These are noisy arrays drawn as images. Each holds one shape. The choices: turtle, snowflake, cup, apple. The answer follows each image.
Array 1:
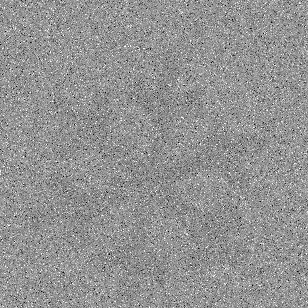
snowflake
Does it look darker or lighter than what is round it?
darker
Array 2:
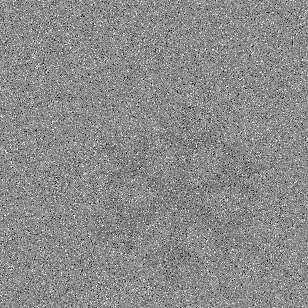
snowflake
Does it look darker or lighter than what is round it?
darker
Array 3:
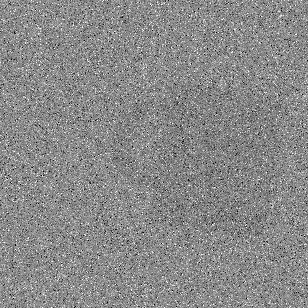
cup
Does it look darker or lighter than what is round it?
darker
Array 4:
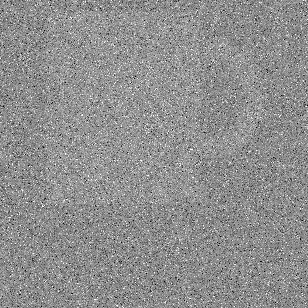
cup
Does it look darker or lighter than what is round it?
lighter
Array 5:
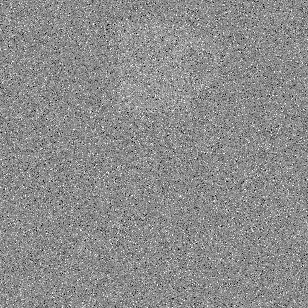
cup
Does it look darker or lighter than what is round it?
lighter
